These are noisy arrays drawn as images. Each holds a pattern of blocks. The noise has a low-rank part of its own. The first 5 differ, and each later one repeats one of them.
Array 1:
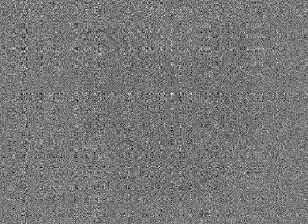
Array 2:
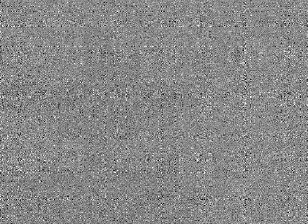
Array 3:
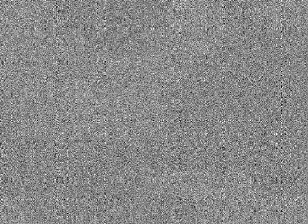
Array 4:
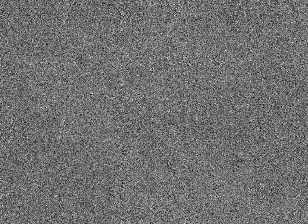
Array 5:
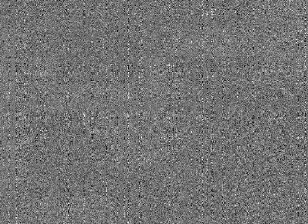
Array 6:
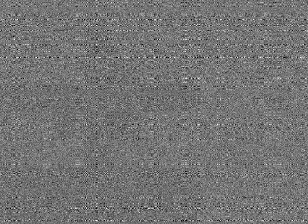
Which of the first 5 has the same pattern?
2
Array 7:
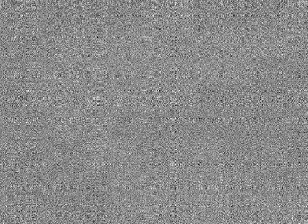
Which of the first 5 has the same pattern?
4
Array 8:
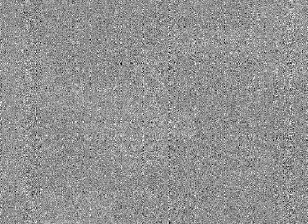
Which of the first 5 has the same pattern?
5
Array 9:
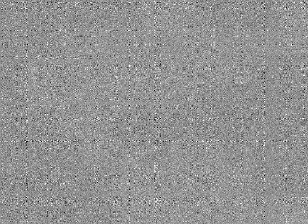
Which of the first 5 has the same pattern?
4
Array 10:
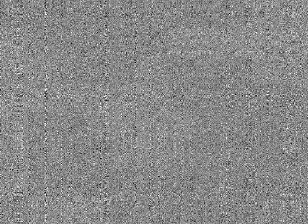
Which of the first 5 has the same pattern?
5
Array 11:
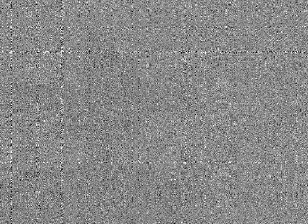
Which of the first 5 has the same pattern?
2
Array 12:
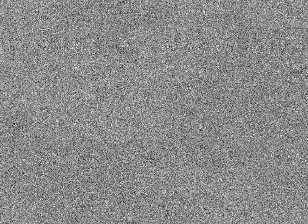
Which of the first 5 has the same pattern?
3
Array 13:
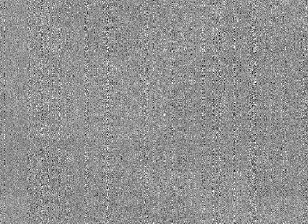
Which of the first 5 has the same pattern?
3
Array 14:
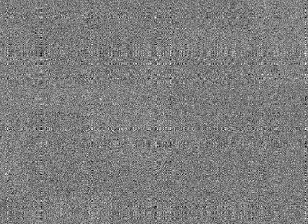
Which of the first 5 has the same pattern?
5
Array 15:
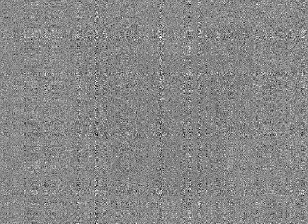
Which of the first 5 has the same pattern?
1
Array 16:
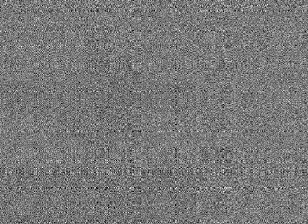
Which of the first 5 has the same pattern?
2
